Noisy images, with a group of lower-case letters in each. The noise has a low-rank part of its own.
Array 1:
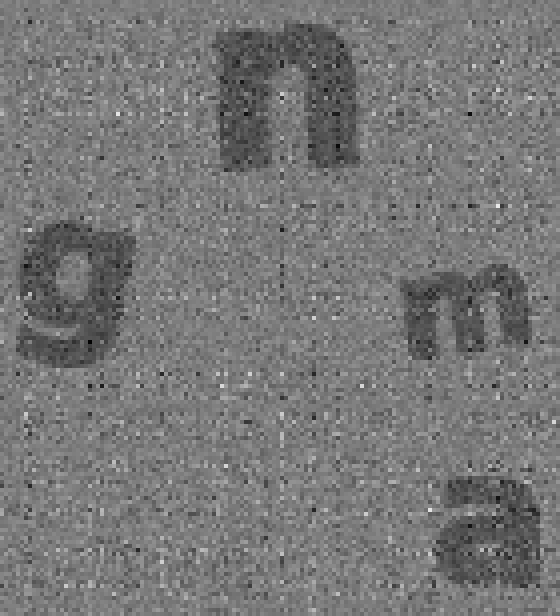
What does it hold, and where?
top middle: n; middle left: g; middle right: m; bottom right: a
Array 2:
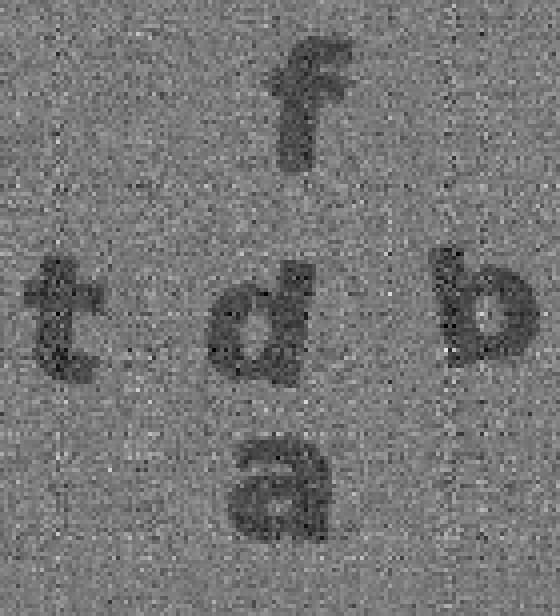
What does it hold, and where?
top middle: f; middle left: t; centre: d; middle right: b; bottom middle: a
